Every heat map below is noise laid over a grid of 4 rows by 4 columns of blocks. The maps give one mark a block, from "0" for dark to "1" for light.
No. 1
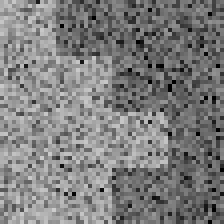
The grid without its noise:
1 0 0 0
1 1 0 0
1 1 1 0
1 1 0 0
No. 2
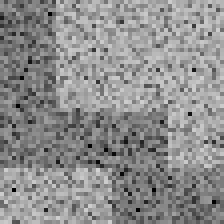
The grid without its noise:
0 1 1 1
0 1 1 1
0 0 0 1
1 1 0 0
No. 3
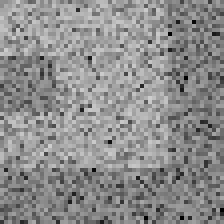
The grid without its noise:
1 1 1 0
0 1 1 0
1 1 1 0
0 0 0 0
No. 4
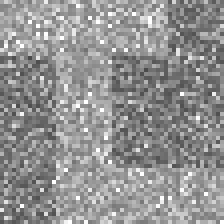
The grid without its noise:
1 1 1 0
0 1 0 0
0 1 0 0
0 1 1 1
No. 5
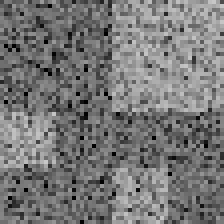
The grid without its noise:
0 0 1 1
0 0 1 1
1 0 0 0
0 0 1 0
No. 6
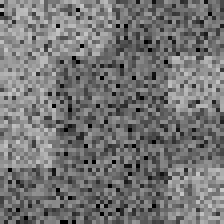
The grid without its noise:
1 1 0 0
1 0 0 1
1 0 0 0
0 0 0 1
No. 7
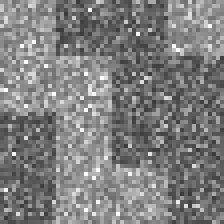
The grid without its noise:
1 0 0 1
1 1 0 0
0 1 0 0
0 1 1 0
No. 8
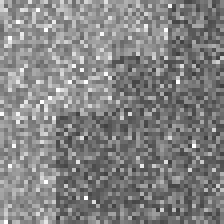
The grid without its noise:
1 1 1 0
1 1 0 0
1 0 0 0
1 0 0 0
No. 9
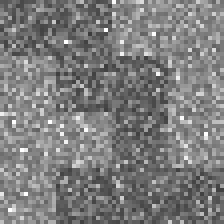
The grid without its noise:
0 0 1 1
1 0 0 1
1 1 0 1
1 0 0 0
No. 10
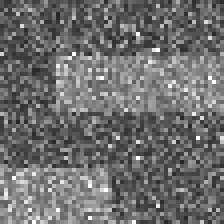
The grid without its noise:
0 0 0 0
0 1 1 1
0 0 0 0
1 1 0 0
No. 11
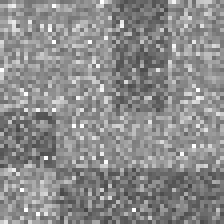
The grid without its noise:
1 1 0 1
1 1 0 1
0 1 1 1
1 0 0 0
